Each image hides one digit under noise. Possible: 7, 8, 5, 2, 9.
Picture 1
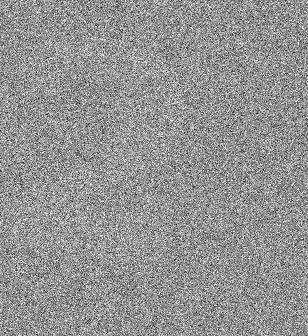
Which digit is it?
2
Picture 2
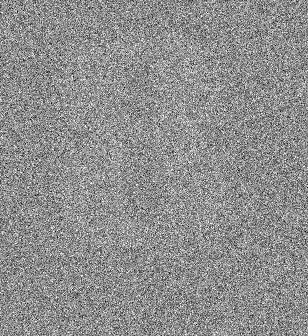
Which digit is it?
8
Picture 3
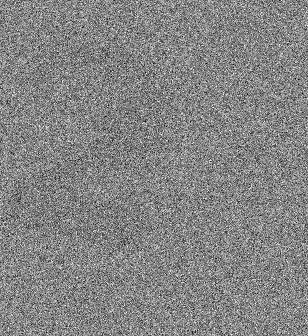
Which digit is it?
2
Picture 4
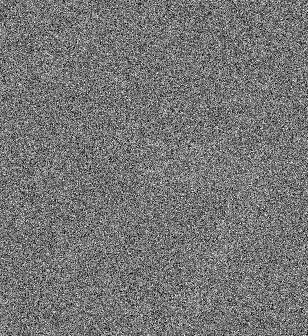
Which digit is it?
7
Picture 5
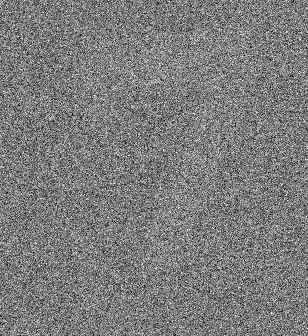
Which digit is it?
7
